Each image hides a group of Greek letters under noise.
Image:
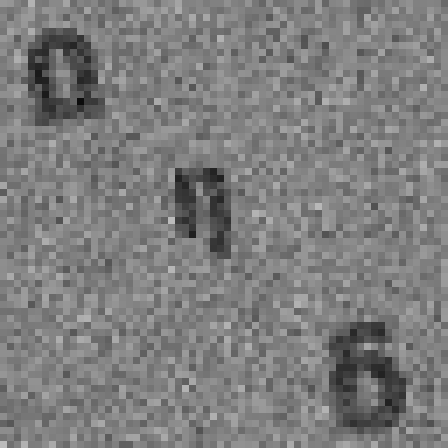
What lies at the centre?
eta
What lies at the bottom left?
nothing
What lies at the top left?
omega
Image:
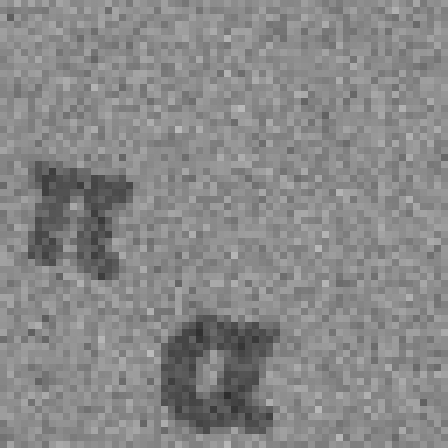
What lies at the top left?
nothing
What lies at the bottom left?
nothing
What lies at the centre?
nothing
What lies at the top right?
nothing
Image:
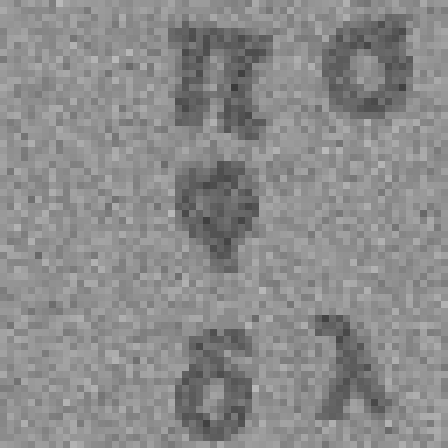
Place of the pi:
top middle
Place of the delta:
bottom middle
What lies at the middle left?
nothing
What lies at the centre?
phi
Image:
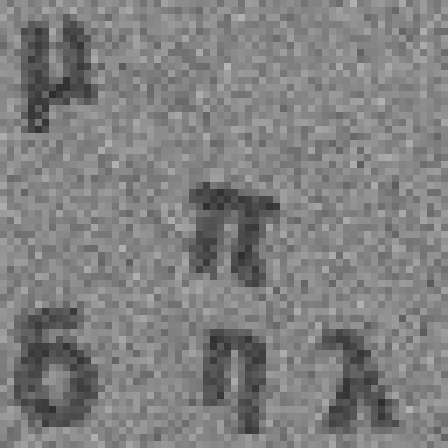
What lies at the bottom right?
lambda
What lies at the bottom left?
delta
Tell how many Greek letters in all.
5
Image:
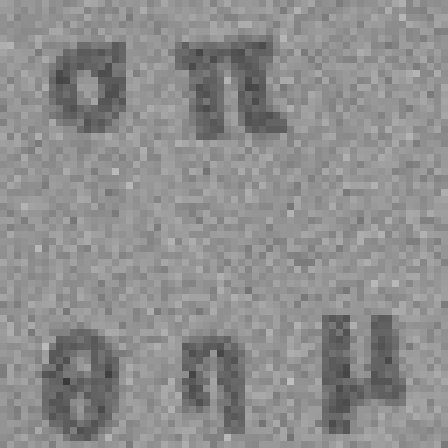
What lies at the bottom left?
theta
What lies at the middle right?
nothing
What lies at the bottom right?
mu
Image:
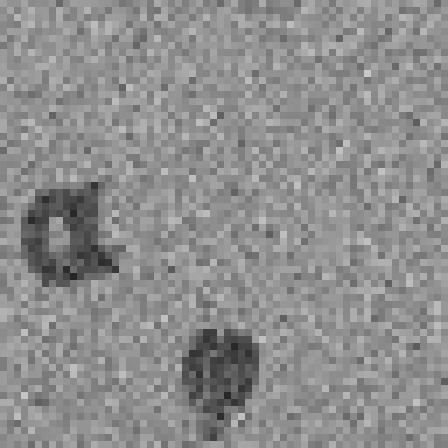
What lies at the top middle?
nothing
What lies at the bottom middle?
phi
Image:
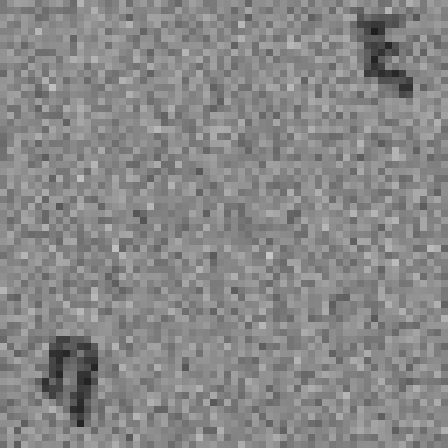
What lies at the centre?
nothing
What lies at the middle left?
nothing
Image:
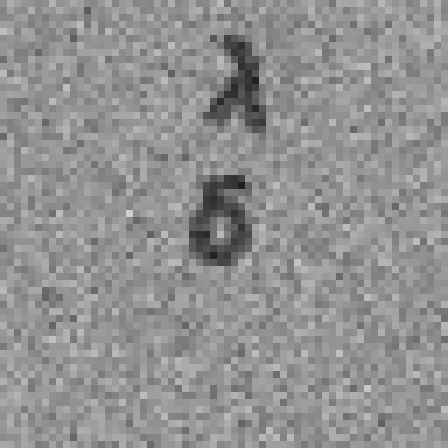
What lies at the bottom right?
nothing
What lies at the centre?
delta
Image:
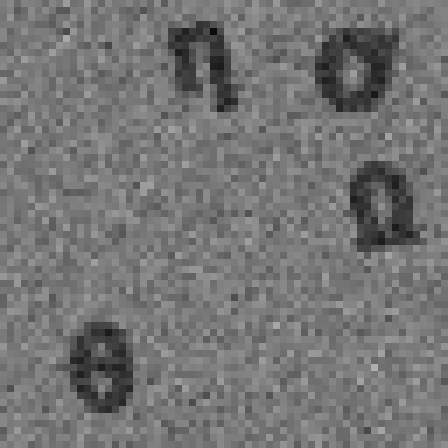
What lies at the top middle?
eta
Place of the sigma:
top right
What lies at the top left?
nothing
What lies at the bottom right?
nothing
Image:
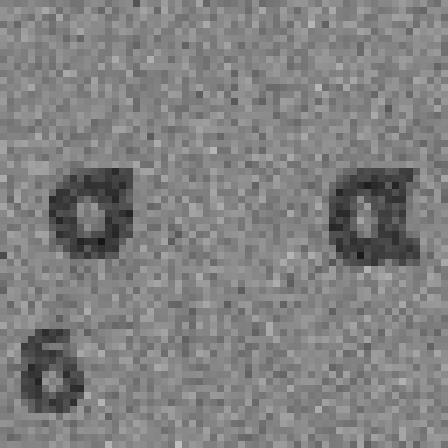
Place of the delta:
bottom left
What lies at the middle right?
alpha
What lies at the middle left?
sigma
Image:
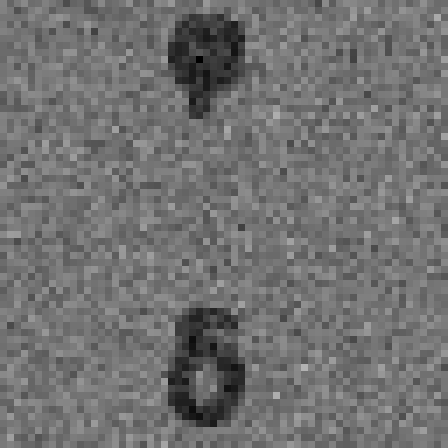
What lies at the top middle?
phi
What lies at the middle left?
nothing
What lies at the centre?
nothing
